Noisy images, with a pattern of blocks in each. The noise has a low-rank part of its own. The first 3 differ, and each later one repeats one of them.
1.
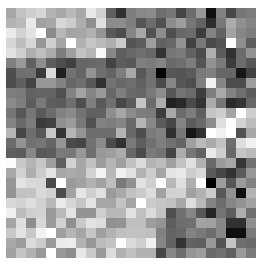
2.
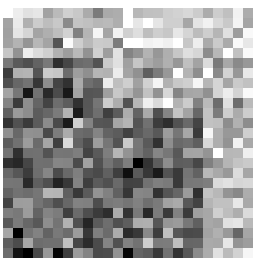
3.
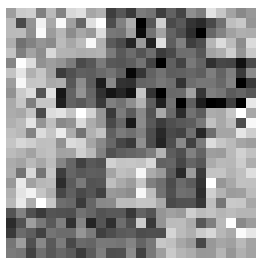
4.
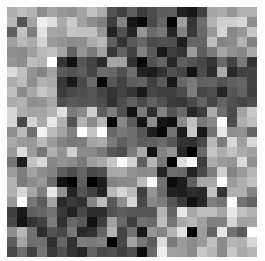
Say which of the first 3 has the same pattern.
3
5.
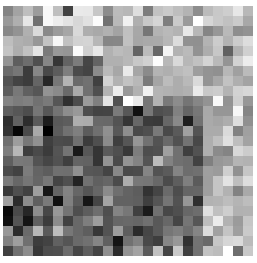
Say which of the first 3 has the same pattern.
2
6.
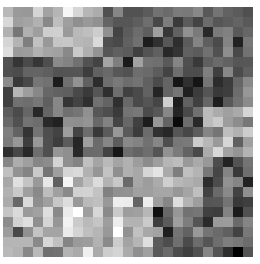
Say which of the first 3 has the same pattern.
1
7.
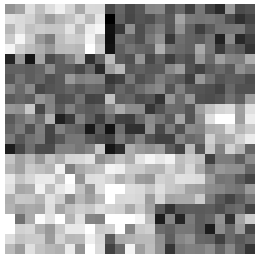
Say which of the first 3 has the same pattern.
1
